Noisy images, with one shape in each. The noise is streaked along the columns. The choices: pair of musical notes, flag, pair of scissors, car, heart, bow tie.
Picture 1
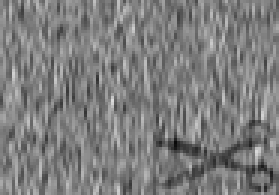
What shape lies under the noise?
pair of scissors
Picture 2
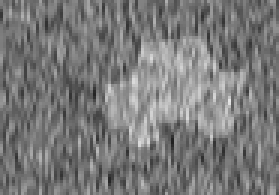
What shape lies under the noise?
car
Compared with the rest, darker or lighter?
lighter
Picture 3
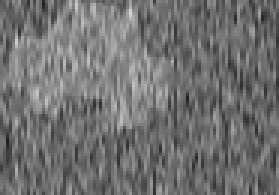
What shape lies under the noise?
car
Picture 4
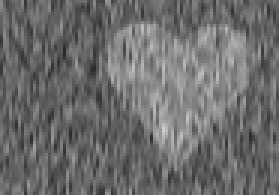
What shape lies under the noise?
heart
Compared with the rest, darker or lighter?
lighter
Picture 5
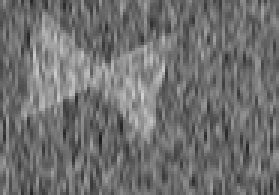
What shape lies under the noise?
bow tie
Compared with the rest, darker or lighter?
lighter
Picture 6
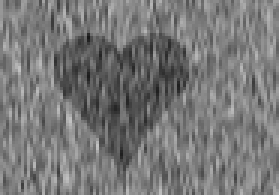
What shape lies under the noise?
heart
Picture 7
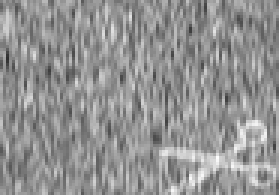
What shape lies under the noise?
pair of scissors
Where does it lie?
bottom right
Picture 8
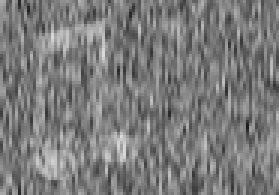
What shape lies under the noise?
pair of musical notes
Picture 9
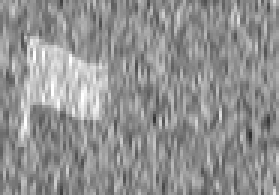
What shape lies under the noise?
flag
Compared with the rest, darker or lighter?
lighter
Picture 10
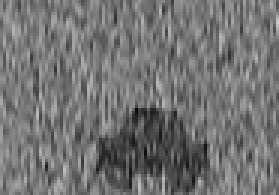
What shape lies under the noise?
car
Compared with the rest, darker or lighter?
darker
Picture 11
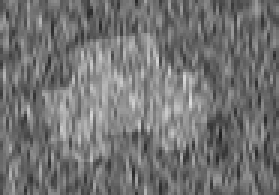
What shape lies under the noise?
car
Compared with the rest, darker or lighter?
lighter
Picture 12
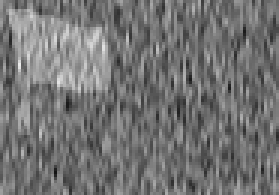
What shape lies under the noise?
flag
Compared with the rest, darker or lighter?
lighter
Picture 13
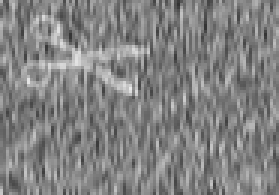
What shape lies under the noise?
pair of scissors
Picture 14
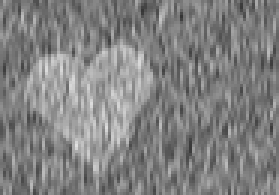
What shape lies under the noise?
heart
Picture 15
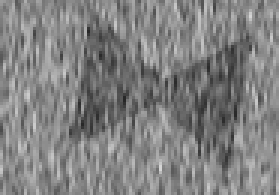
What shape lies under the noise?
bow tie
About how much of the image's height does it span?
nearly all
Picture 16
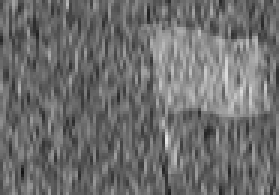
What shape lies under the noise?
flag
